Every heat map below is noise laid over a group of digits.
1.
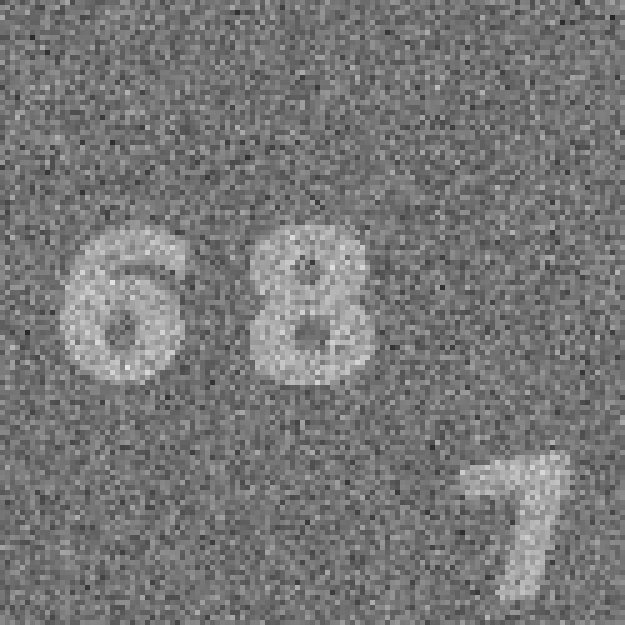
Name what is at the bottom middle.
nothing
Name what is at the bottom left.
nothing
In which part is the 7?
bottom right
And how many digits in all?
3
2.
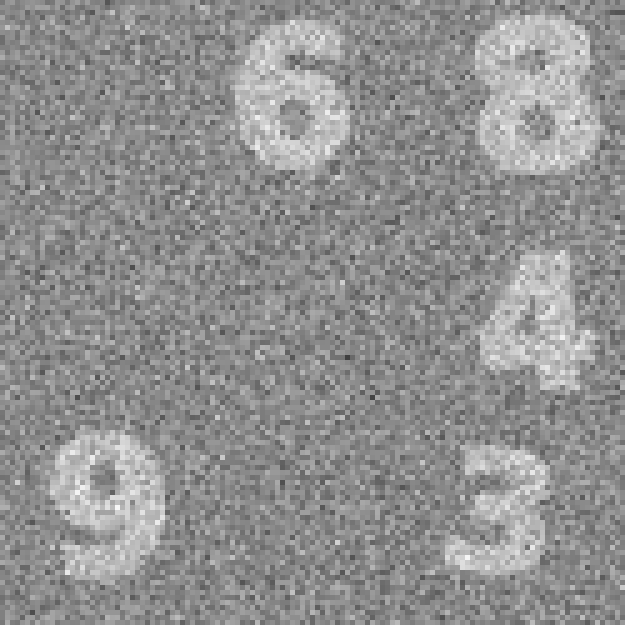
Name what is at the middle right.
4
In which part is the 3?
bottom right
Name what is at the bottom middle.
nothing
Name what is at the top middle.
6
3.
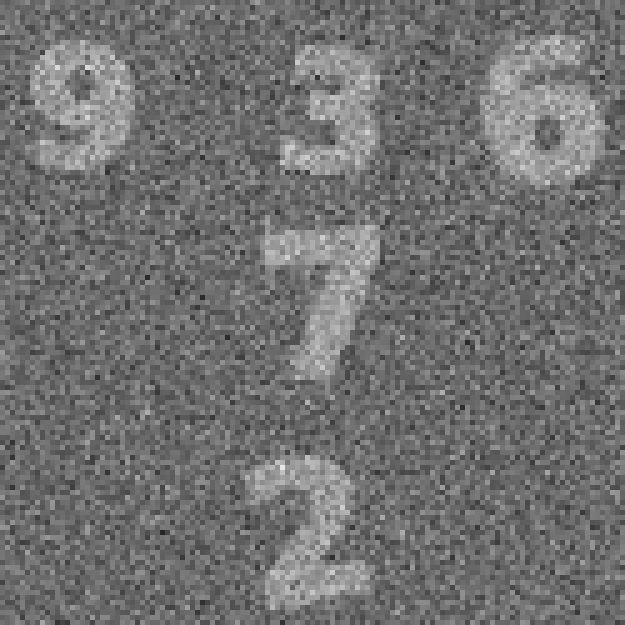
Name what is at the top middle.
3
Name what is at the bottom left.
nothing
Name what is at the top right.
6
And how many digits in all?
5
